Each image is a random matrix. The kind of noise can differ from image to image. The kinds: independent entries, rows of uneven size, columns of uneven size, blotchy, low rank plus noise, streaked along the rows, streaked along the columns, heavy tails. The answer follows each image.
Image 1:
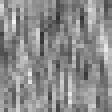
streaked along the columns
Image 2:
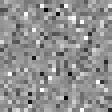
heavy tails
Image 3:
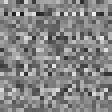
rows of uneven size
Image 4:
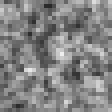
blotchy
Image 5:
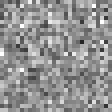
low rank plus noise
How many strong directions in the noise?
five to eight
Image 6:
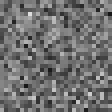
independent entries
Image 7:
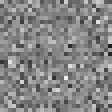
low rank plus noise
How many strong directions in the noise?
five to eight
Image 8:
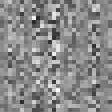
columns of uneven size
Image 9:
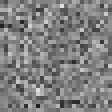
low rank plus noise
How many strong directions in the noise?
five to eight
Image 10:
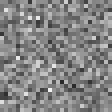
independent entries
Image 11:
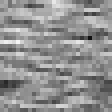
streaked along the rows
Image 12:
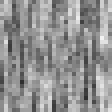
streaked along the columns
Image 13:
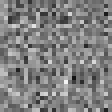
low rank plus noise
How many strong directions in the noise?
three or four
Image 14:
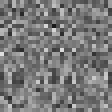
low rank plus noise
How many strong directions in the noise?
one
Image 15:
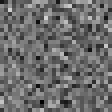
low rank plus noise
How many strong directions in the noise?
three or four
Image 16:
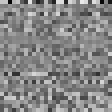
rows of uneven size
